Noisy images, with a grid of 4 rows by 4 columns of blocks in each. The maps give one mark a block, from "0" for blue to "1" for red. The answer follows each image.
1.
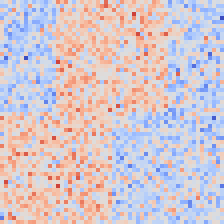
0110
0110
1100
1100
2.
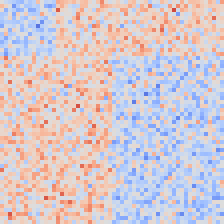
0111
1100
1100
1100
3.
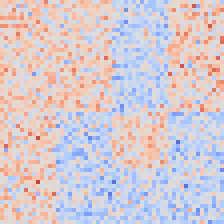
1101
1101
1010
1000
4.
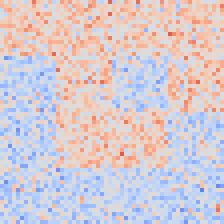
1111
0101
0110
0000
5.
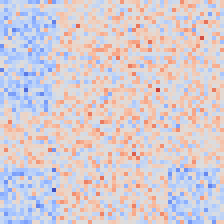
0111
0111
1111
0110
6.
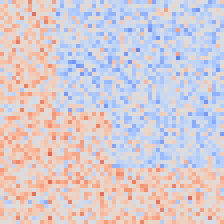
1000
1000
1100
1111
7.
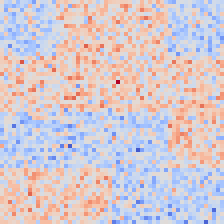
0110
1111
0001
1100
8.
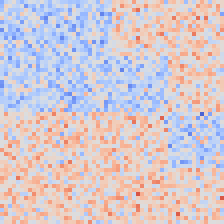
0011
0001
1110
1111
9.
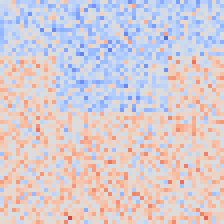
0000
1001
1111
1111
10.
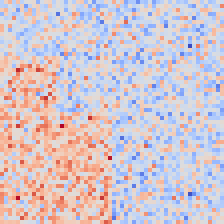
0000
1000
1100
1100
